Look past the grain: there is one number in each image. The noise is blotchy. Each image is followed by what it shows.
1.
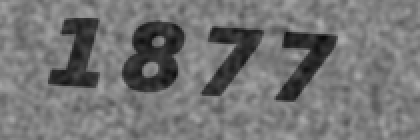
1877
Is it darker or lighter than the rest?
darker
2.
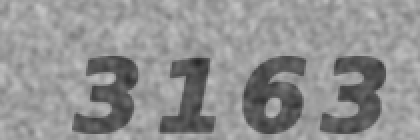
3163
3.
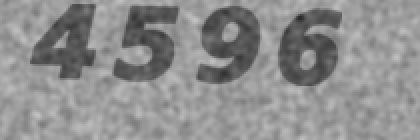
4596
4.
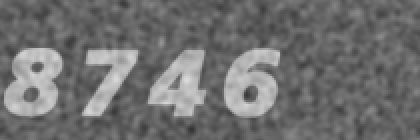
8746
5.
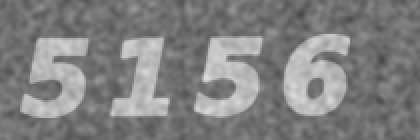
5156
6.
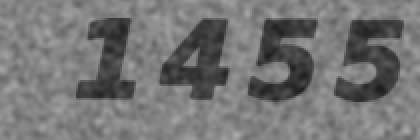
1455
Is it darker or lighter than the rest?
darker
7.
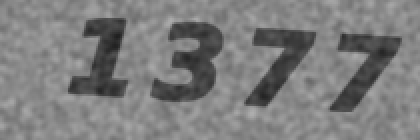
1377
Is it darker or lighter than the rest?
darker
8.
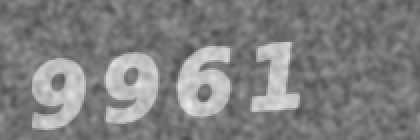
9961
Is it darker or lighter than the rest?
lighter
